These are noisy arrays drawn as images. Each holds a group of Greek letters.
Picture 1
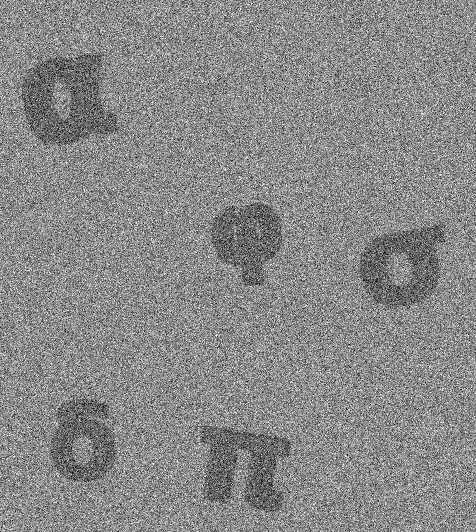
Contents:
top left: alpha; centre: phi; middle right: sigma; bottom left: delta; bottom middle: pi
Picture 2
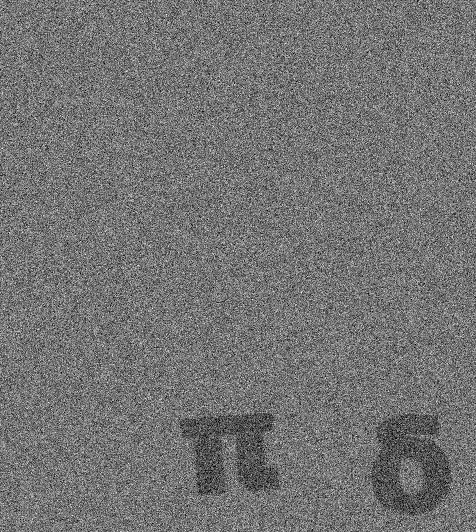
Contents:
bottom middle: pi; bottom right: delta
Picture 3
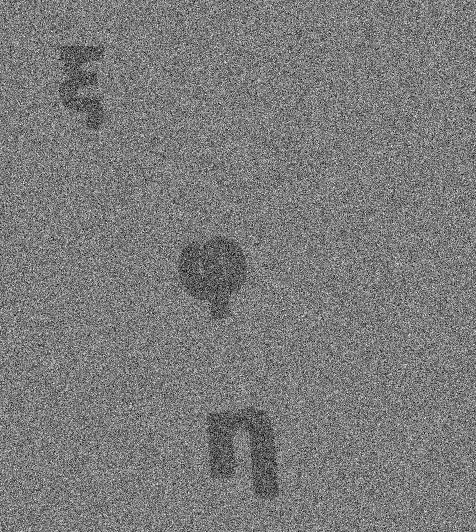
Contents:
top left: xi; centre: phi; bottom middle: eta
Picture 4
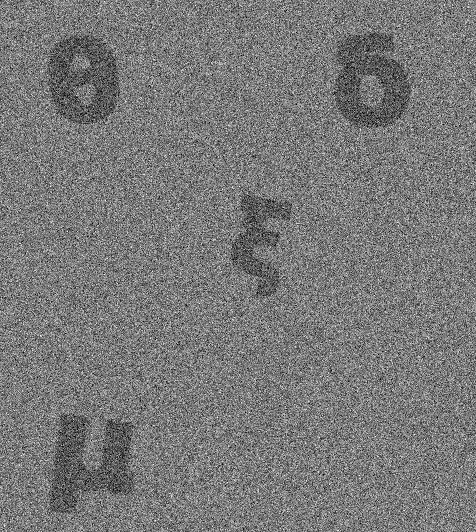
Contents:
top left: theta; top right: delta; centre: xi; bottom left: mu
